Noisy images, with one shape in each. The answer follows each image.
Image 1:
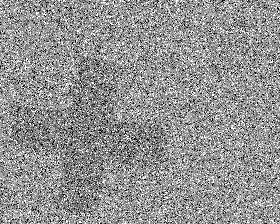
dark cross
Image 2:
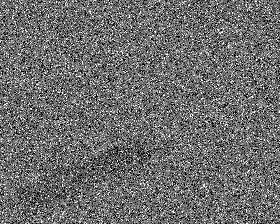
dark bar
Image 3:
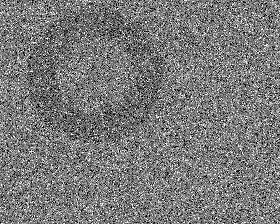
dark ring
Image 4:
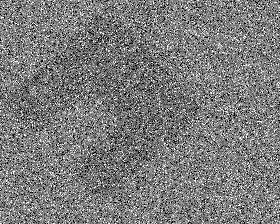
dark square with a notch
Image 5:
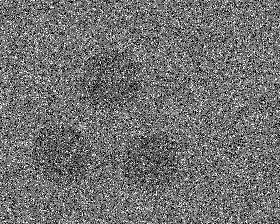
dark three dots
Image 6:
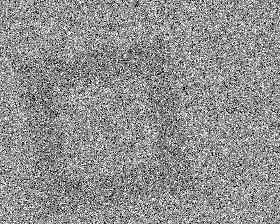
dark square frame
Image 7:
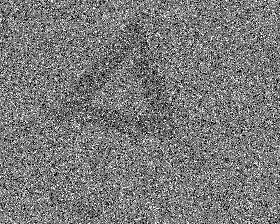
dark triangle frame
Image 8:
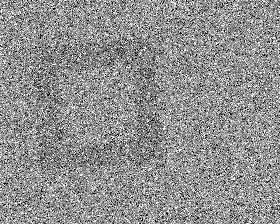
dark square frame
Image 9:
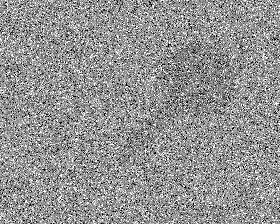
dark lollipop
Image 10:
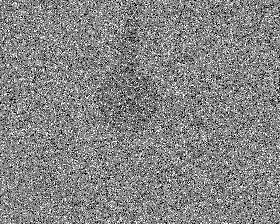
dark lollipop
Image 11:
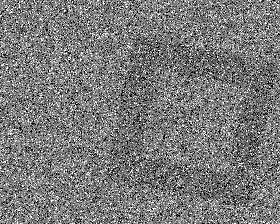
dark square frame
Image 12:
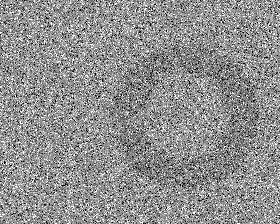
dark ring
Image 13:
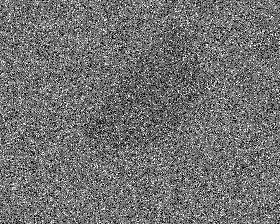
dark half disc
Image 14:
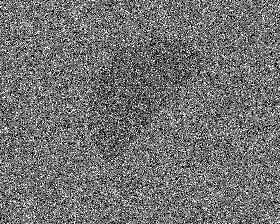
dark half disc
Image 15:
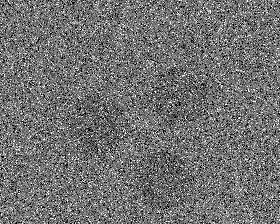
dark three dots
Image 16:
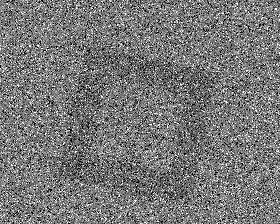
dark square frame
